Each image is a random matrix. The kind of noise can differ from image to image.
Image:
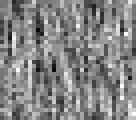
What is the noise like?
streaked along the columns
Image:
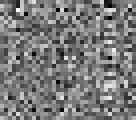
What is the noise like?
low rank plus noise
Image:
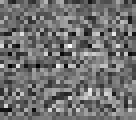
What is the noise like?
rows of uneven size
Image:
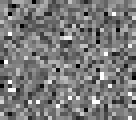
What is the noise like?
heavy tails
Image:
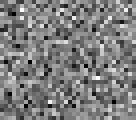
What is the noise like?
independent entries
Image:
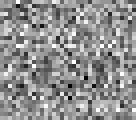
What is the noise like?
low rank plus noise
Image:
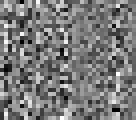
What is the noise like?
columns of uneven size
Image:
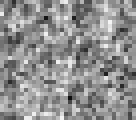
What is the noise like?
blotchy
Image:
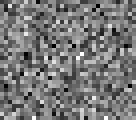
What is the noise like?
independent entries
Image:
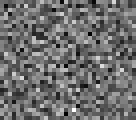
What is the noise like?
independent entries
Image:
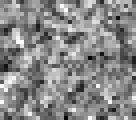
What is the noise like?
blotchy
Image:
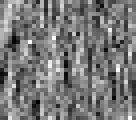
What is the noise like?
streaked along the columns
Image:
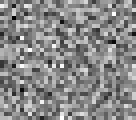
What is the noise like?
low rank plus noise
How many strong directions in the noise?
five to eight
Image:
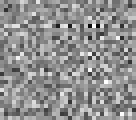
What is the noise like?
low rank plus noise
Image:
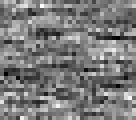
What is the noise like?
streaked along the rows
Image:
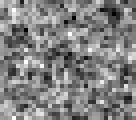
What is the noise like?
blotchy
